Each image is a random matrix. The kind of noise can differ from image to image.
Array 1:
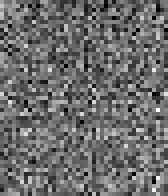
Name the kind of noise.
low rank plus noise
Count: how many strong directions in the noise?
five to eight
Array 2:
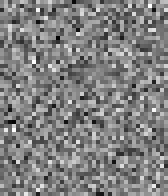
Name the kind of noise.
independent entries
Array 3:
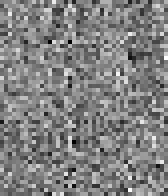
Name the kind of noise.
low rank plus noise
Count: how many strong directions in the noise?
three or four
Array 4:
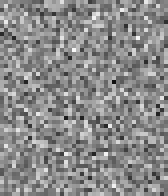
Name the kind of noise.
independent entries
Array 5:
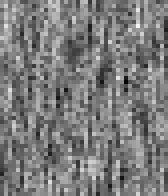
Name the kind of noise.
streaked along the columns
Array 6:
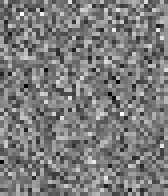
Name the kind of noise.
independent entries
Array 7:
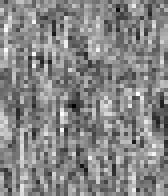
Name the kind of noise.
streaked along the columns
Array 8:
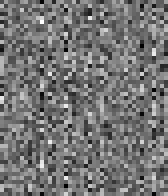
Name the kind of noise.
columns of uneven size
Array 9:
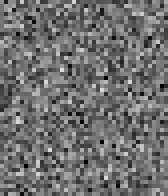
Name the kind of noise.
independent entries
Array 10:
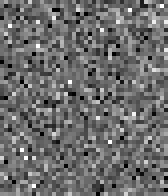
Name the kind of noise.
heavy tails
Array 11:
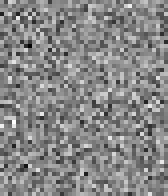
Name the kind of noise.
independent entries
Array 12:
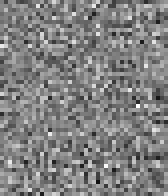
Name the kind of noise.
low rank plus noise
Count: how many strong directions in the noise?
five to eight
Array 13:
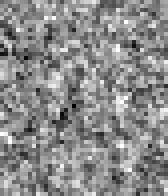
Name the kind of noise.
blotchy
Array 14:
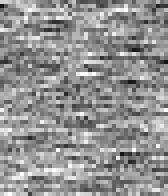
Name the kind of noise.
streaked along the rows
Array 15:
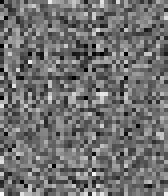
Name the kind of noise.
low rank plus noise
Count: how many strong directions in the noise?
two
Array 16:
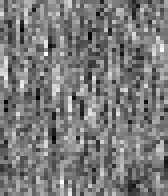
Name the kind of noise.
streaked along the columns
